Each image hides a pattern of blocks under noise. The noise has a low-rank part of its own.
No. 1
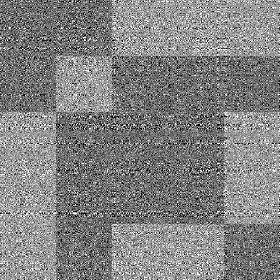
mirrored about the diagonal from the top left
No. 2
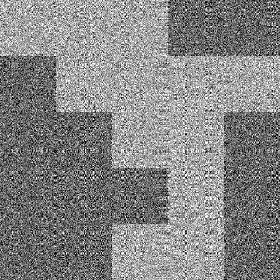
no symmetry
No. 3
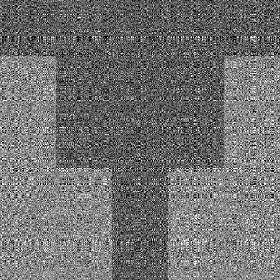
left and right mirror each other
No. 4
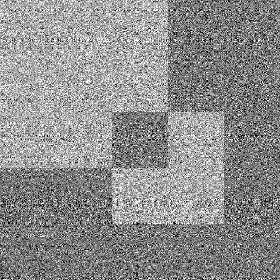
mirrored about the diagonal from the top left
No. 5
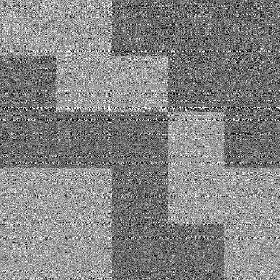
mirrored about the diagonal from the bottom left
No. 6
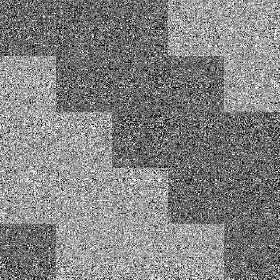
mirrored about the diagonal from the bottom left
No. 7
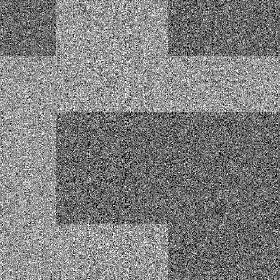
no symmetry
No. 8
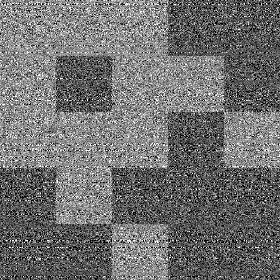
mirrored about the diagonal from the top left
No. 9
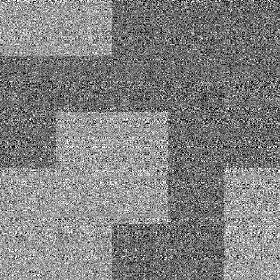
mirrored about the diagonal from the bottom left
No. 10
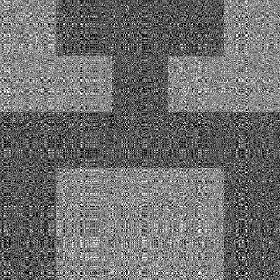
left and right mirror each other
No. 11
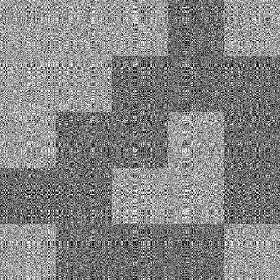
mirrored about the diagonal from the top left
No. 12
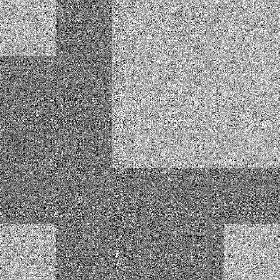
mirrored about the diagonal from the bottom left
